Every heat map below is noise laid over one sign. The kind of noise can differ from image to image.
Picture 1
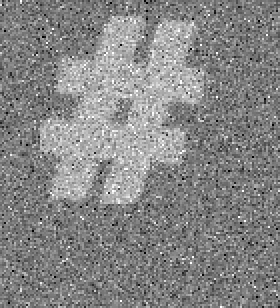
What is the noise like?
heavy tails
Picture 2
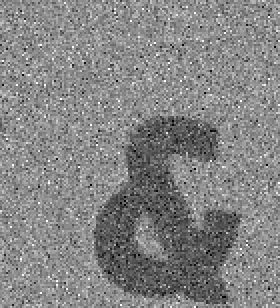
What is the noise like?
heavy tails
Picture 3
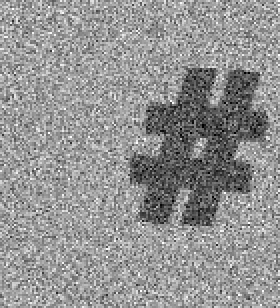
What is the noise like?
low rank plus noise
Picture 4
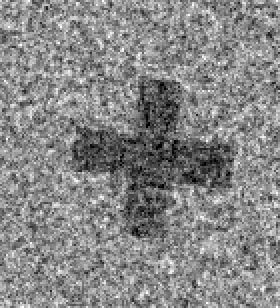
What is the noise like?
blotchy
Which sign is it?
plus sign
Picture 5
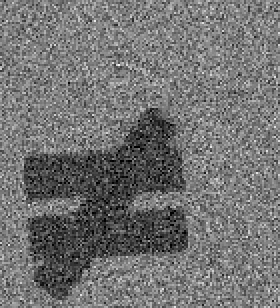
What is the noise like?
low rank plus noise
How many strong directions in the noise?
three or four
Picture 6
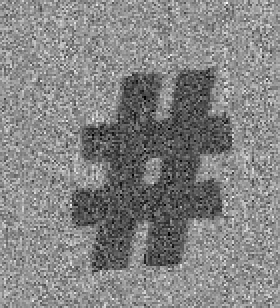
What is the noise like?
columns of uneven size
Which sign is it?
hash sign
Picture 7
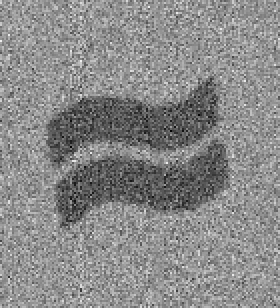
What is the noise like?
columns of uneven size
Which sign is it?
approximately sign
